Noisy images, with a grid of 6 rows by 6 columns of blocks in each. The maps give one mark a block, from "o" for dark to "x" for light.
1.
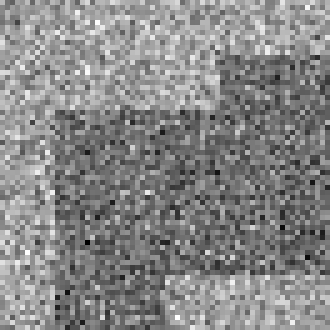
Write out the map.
x x x x x x
x x x x o o
x o o o o o
x o o o o o
x o o o o o
x o o x x x
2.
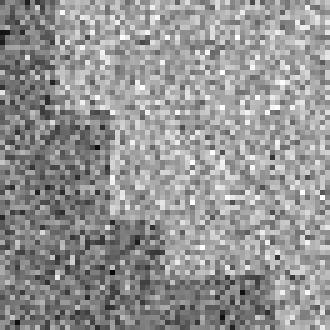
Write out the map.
o x x x x x
o x x x x x
o o x x x x
o o x x x x
o o o x x x
o o o o o x
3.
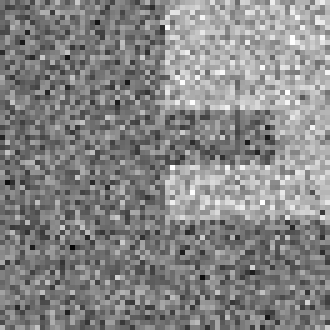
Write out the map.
o o o x x x
o o o x x x
o o o o o x
o o o x x x
o o o o o o
o o o o o o
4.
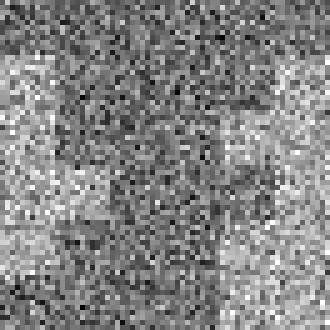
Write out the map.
o o o o o o
x o o o o x
x o o o x x
x x o o o x
x o o o x x
o o o o x x
